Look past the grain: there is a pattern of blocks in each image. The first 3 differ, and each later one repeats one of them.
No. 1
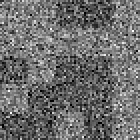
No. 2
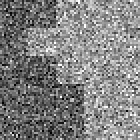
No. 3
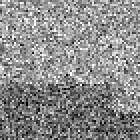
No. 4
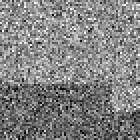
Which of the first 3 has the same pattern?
3
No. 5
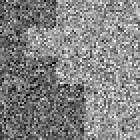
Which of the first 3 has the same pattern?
2
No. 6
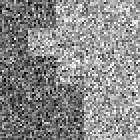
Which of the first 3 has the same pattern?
2
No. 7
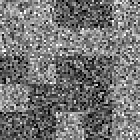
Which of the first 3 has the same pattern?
1
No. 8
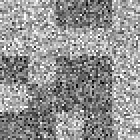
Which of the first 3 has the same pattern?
1
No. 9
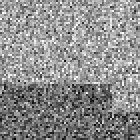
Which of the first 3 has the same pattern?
3
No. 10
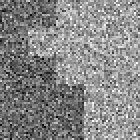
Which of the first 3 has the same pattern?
2
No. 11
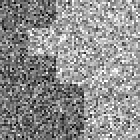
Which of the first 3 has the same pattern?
2
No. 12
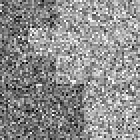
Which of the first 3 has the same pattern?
2
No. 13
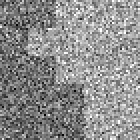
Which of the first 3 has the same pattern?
2
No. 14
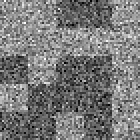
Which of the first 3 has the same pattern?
1
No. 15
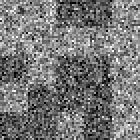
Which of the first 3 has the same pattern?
1
